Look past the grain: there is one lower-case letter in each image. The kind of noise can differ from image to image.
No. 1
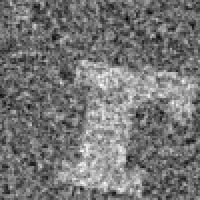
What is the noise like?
blotchy
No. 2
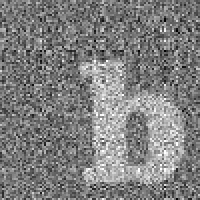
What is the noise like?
low rank plus noise
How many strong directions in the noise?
one
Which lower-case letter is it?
b
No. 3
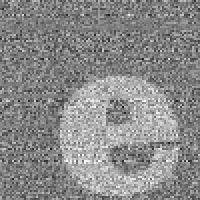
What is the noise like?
rows of uneven size
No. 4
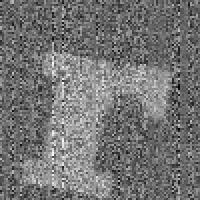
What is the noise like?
columns of uneven size
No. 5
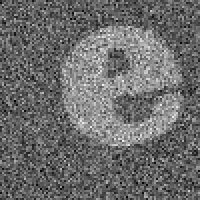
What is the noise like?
independent entries
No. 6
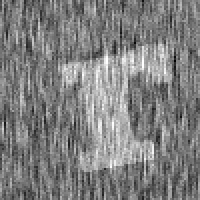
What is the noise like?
streaked along the columns
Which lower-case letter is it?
r
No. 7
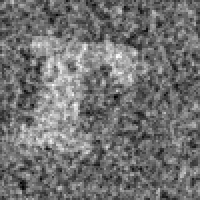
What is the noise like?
blotchy
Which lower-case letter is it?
r
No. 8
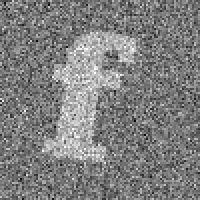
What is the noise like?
independent entries
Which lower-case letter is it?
f
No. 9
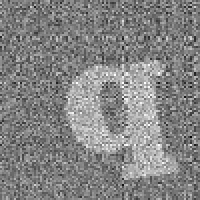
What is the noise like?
low rank plus noise
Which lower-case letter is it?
q
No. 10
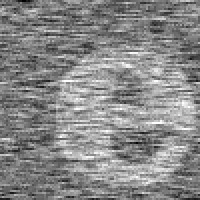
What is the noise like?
streaked along the rows
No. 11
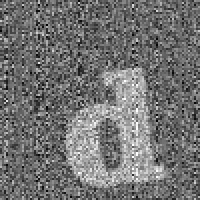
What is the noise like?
columns of uneven size
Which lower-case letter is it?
d
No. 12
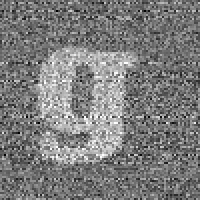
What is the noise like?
rows of uneven size
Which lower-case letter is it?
g
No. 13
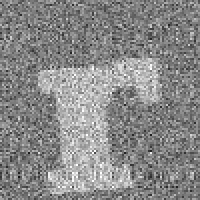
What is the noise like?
low rank plus noise
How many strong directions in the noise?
two
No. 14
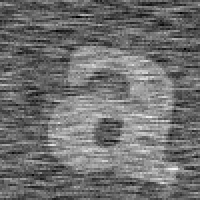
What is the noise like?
streaked along the rows
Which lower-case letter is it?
a
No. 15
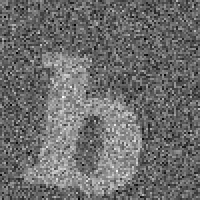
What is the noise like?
independent entries
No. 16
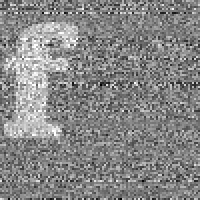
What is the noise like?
rows of uneven size
